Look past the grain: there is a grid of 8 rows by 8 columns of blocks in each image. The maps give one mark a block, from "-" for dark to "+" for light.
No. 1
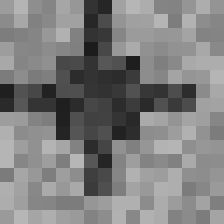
+++-++++
+++-++++
++---+++
-------+
++---+++
+++-++++
+++-++++
++++++++
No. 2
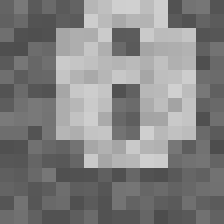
---+++--
--++-++-
--+++++-
--++-++-
--++-++-
---+++--
--------
--------
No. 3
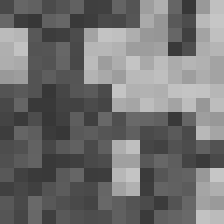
-----+-+
+--+++-+
+--+++++
----++++
-------+
----+---
----+--+
-------+
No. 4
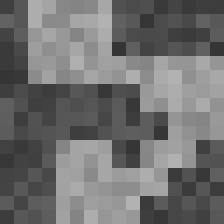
-+++----
-+++----
-+++++++
-----+++
------++
--++-++-
--++++--
--+++---
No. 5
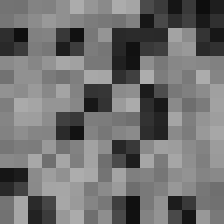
+++++---
-+-+--+-
++++-+++
+++-+-++
++-++-++
++++-+++
-+++++++
+-++-+-+
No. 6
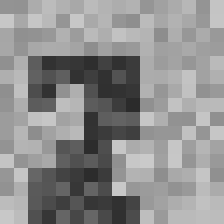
++++++++
++++++++
+----+++
+-+--+++
+++--+++
++--++++
+---++++
+----+++
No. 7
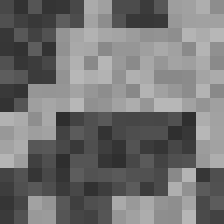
---+--++
--++++++
--++++++
-+++++++
++-----+
+------+
------+-
-+--+++-
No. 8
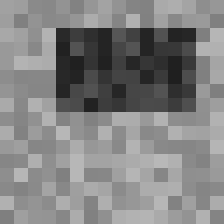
++++++++
++-----+
++-----+
++-----+
++++++++
++++++++
++++++++
++++++++
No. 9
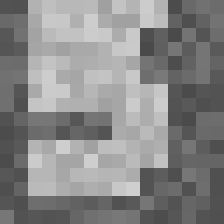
-+++++--
-++++---
-++++---
-+++++--
----++--
-+++++--
-++++---
--------
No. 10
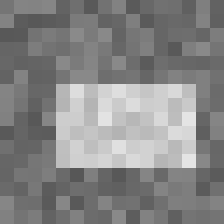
--------
--------
--------
--+++++-
--+++++-
--+++++-
--------
--------
